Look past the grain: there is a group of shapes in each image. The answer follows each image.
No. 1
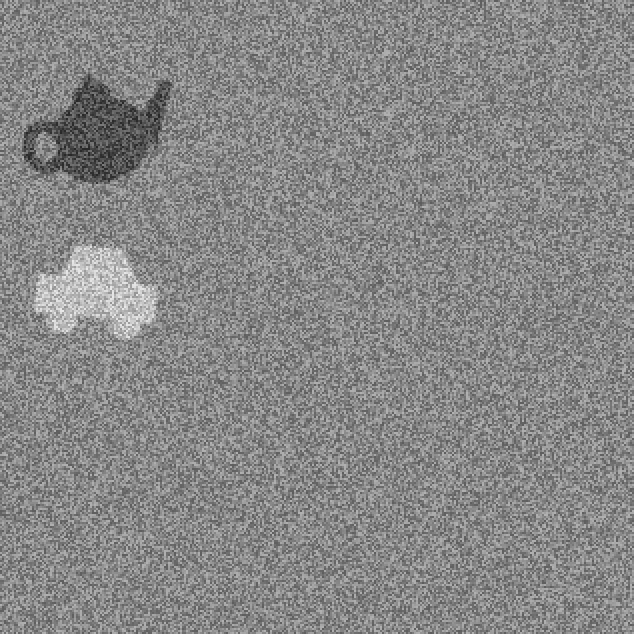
top left: dark teapot; middle left: light car
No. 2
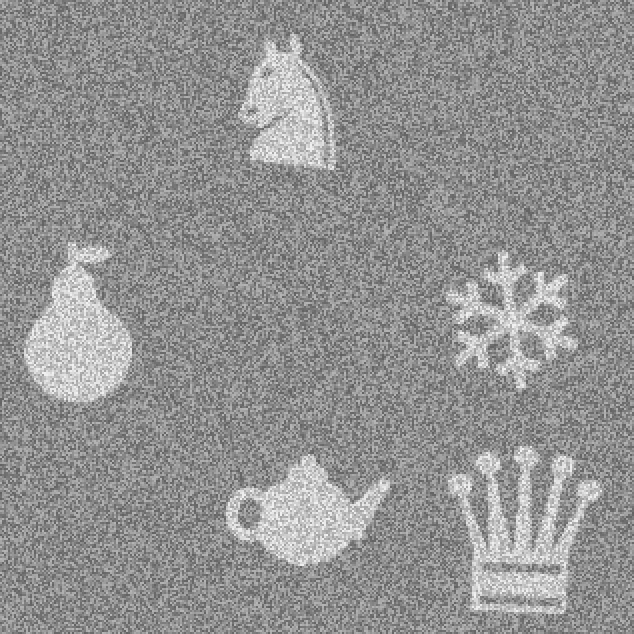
top middle: light chess knight; middle left: light pear; middle right: light snowflake; bottom middle: light teapot; bottom right: light chess queen
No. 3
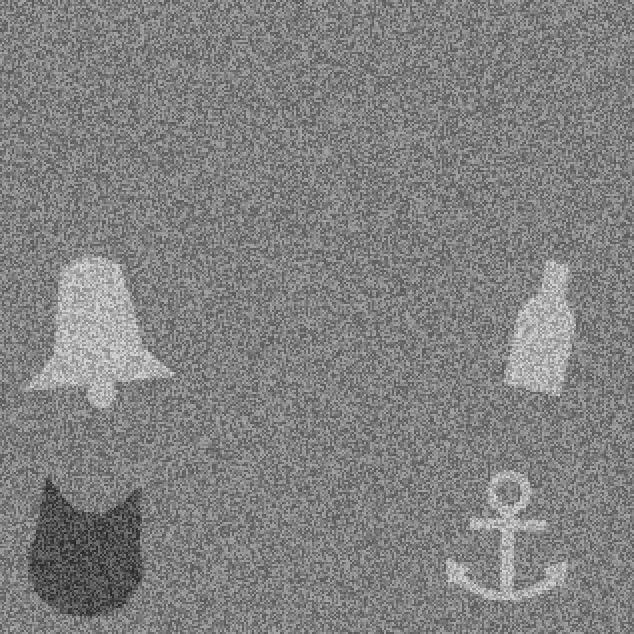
middle left: light bell; middle right: light bottle; bottom left: dark cat's head; bottom right: light anchor
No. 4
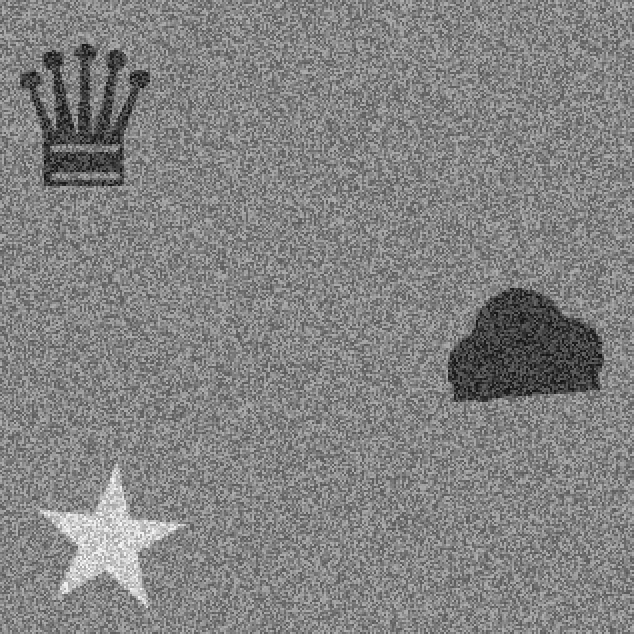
top left: dark chess queen; middle right: dark cloud; bottom left: light star
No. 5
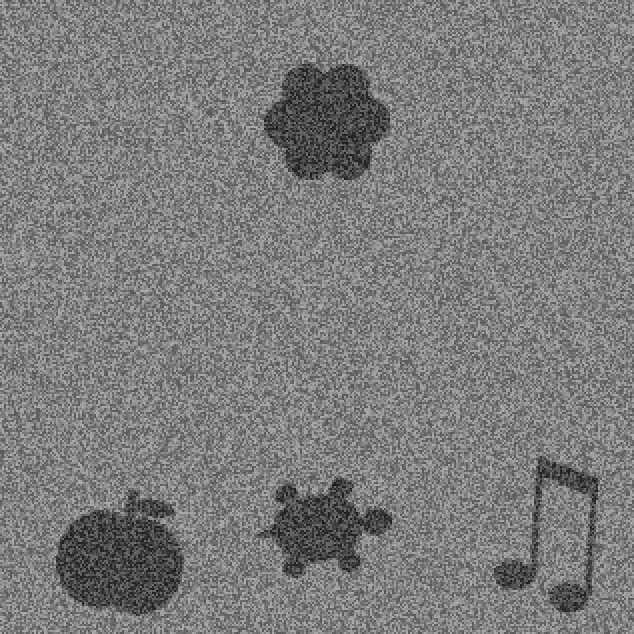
top middle: dark flower; bottom left: dark apple; bottom middle: dark turtle; bottom right: dark pair of musical notes
